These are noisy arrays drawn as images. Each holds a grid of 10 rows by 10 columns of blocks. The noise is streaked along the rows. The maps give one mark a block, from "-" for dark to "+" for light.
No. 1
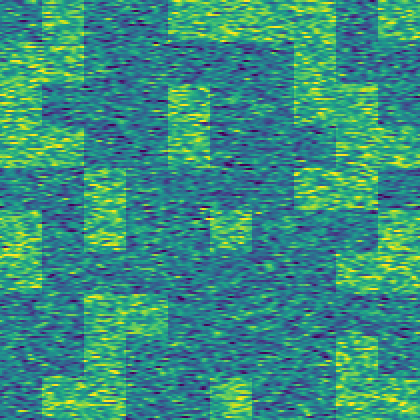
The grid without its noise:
- + - - + + + + - +
+ + - - - - - + - -
+ - - - + - - + + -
+ + - - + - - - + +
- - + - - - - + + -
+ - + - - + - - - +
+ - - - - - - - + +
- - + + - - - - - -
- - + - - - - - + -
- + + - - + - - + +
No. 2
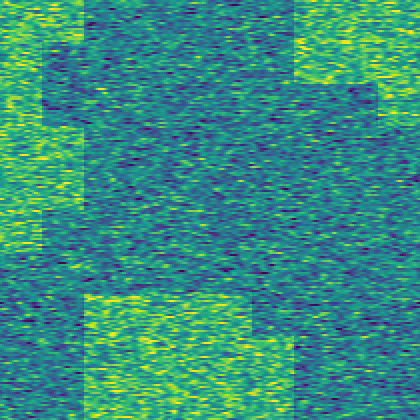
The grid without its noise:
+ + - - - - - + + +
+ - - - - - - + + +
+ - - - - - - - - +
+ + - - - - - - - -
+ + - - - - - - - -
+ - - - - - - - - -
- - - - - - - - - -
- - + + + + - - - -
- - + + + + + - - -
- - + + + + + - - -
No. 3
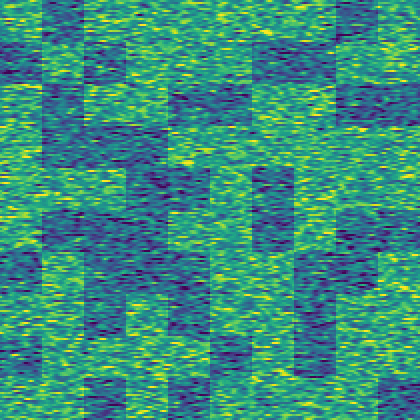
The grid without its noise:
+ - + + + + + + - +
- + - + + + - - + +
+ - + + - - + + - -
+ - - - + + + + + +
+ + + - - + - + + +
+ - - - + + - + - -
- + - - - + + - - +
+ + - + - + + - + +
- + + + + - + - + +
+ + - + - + + + + -
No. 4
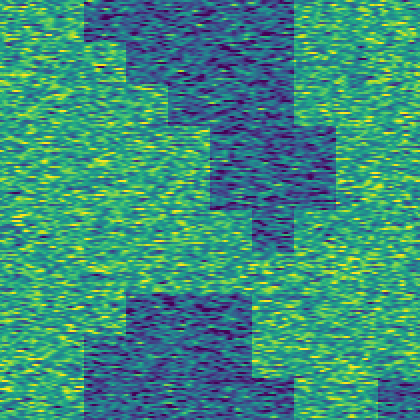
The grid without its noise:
+ + - - - - - + + +
+ + + - - - - + + +
+ + + + - - - + + +
+ + + + + - - - + +
+ + + + + - - - + +
+ + + + + + - + + +
+ + + + + + + + + +
+ + + - - - + + + +
+ + - - - - + + + +
+ + - - - - - + + -
